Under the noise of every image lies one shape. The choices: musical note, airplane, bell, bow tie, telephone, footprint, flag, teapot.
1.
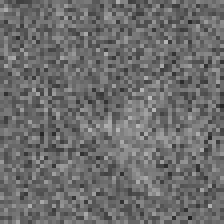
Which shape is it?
airplane
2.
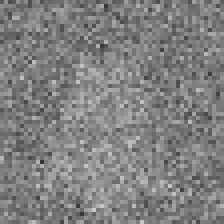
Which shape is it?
bell
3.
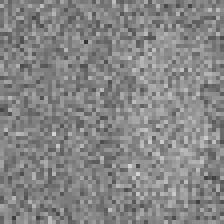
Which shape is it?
footprint
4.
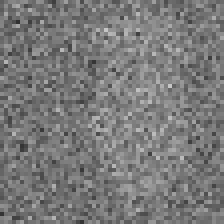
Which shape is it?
footprint
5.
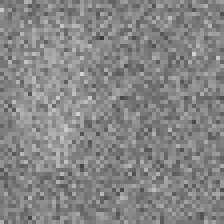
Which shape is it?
footprint
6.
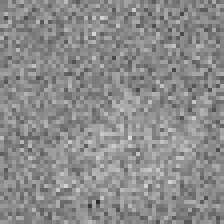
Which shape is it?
teapot
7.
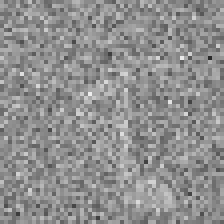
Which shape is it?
musical note
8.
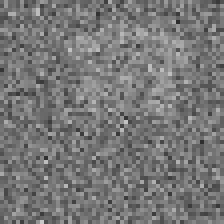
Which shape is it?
telephone
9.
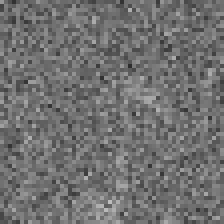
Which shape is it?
musical note
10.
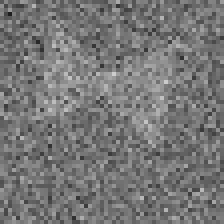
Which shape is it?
bow tie
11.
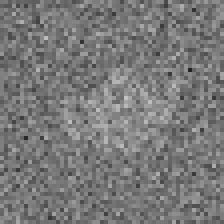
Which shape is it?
teapot
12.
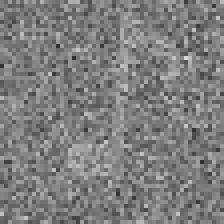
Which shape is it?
musical note
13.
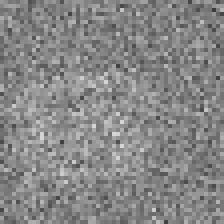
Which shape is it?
telephone
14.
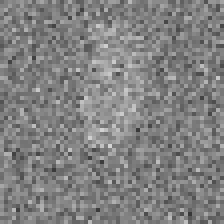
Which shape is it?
footprint
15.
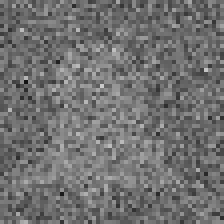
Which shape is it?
bell
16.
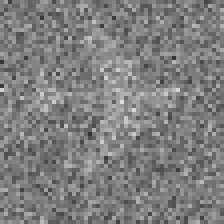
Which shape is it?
airplane
